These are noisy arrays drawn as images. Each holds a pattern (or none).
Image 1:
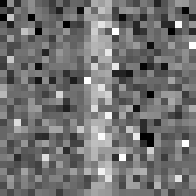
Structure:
one vertical stripe
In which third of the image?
middle
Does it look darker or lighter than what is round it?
lighter
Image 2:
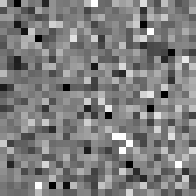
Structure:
only noise
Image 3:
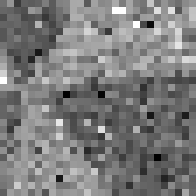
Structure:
spokes from one point
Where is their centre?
middle left
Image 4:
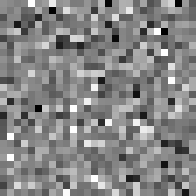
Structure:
only noise
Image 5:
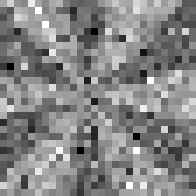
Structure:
spokes from one point
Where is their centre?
centre
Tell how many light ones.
6
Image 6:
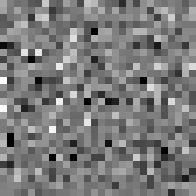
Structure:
only noise
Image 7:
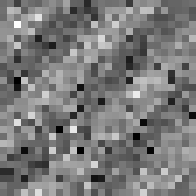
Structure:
diagonal stripes
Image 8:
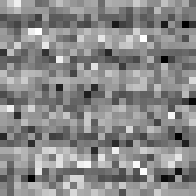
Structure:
horizontal stripes
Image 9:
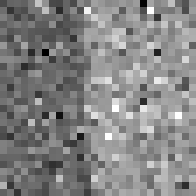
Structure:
a sharp edge
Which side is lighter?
right
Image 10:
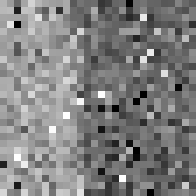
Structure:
a sharp edge
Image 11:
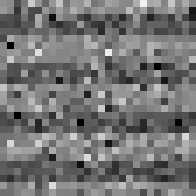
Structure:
horizontal stripes
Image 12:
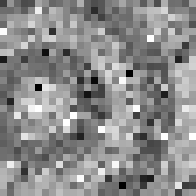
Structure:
rings round one point
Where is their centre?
middle left
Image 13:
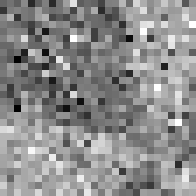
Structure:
spokes from one point
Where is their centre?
bottom right
